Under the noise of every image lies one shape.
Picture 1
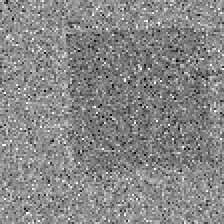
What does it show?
dark square
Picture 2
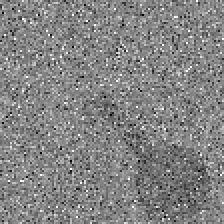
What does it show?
dark lollipop
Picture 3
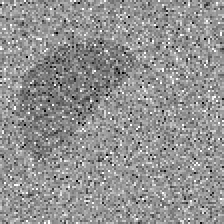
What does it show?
dark half disc
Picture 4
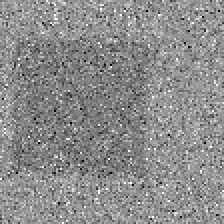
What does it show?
dark square
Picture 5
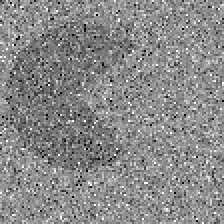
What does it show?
dark disc with a wedge cut out
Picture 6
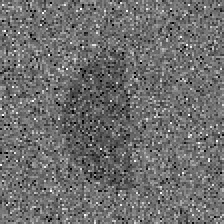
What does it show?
dark half disc
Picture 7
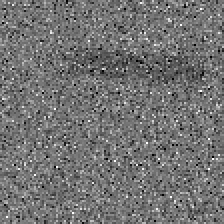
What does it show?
dark bar
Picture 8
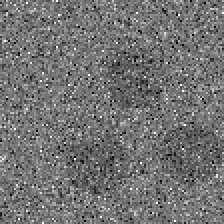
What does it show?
dark three dots
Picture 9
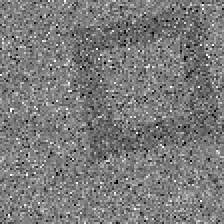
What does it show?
dark square frame
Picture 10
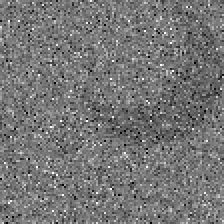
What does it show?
dark crescent
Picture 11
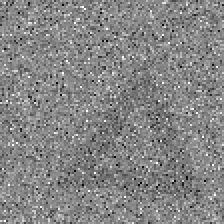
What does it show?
dark triangle frame
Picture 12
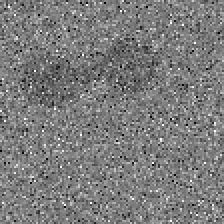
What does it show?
dark dumbbell
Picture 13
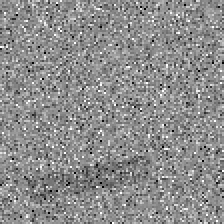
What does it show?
dark bar
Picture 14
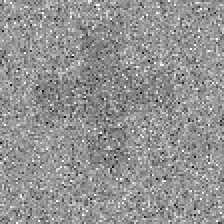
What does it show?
dark cross
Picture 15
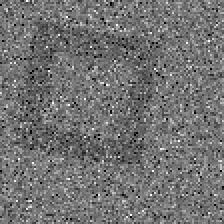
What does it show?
dark square frame
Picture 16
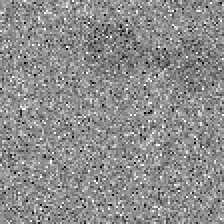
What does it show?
dark dumbbell
